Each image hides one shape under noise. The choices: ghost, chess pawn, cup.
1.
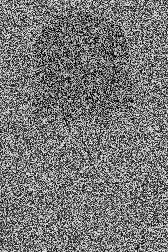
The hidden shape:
ghost
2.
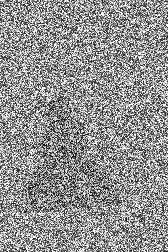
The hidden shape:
chess pawn
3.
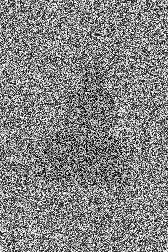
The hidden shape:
chess pawn
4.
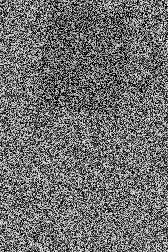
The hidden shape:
cup
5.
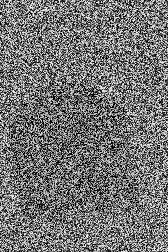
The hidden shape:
ghost
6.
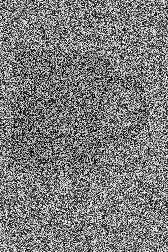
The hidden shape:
cup
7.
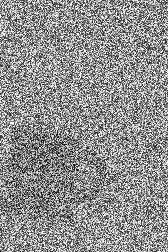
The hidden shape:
cup
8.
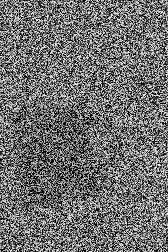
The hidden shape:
cup
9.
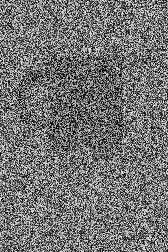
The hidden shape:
cup
